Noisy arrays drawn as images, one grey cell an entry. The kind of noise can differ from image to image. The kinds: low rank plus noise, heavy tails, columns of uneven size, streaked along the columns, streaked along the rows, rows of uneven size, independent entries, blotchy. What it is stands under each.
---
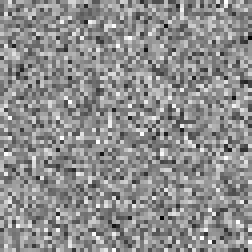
independent entries
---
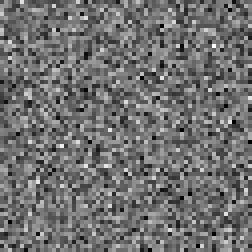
independent entries
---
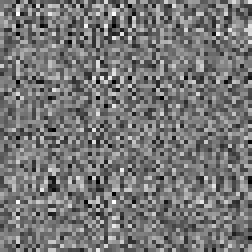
low rank plus noise
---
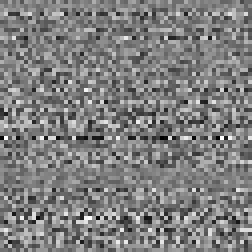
rows of uneven size
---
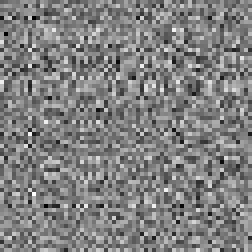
low rank plus noise
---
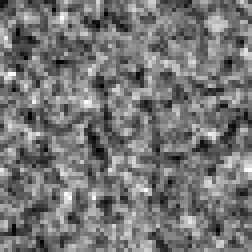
blotchy
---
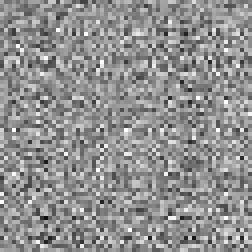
low rank plus noise
